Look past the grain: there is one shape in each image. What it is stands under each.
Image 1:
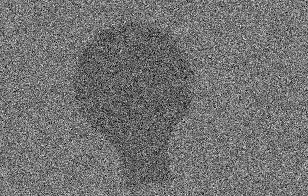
dark light bulb
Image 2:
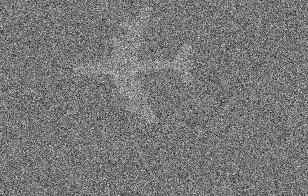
light airplane
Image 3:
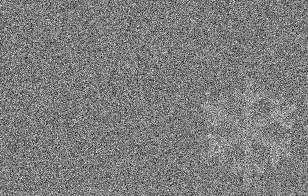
light snowflake
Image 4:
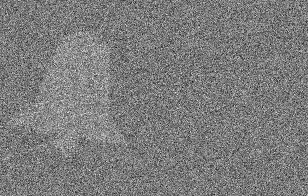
light bell
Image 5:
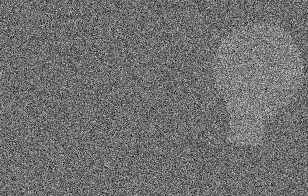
light light bulb
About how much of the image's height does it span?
two thirds
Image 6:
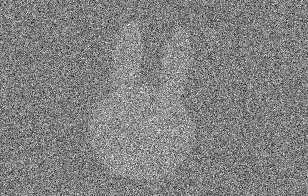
light rabbit's head
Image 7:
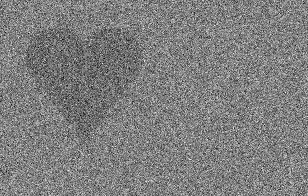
dark heart
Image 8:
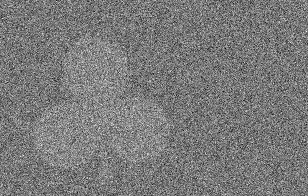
light club
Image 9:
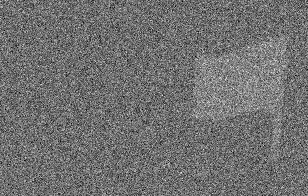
light flag
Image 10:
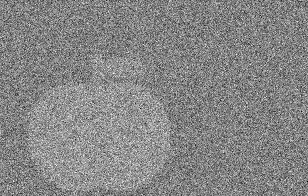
light apple
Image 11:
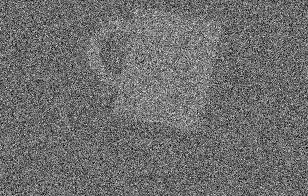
light cup
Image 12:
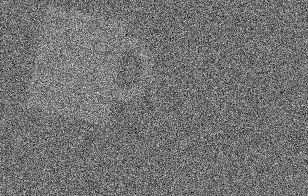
light cup
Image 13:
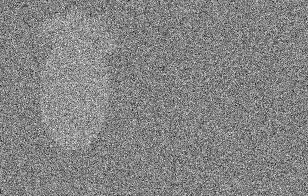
light footprint
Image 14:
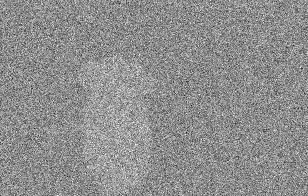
light footprint
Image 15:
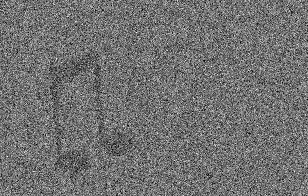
dark pair of musical notes
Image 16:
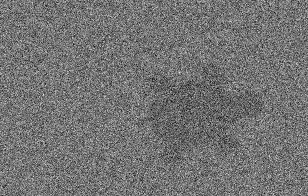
dark turtle
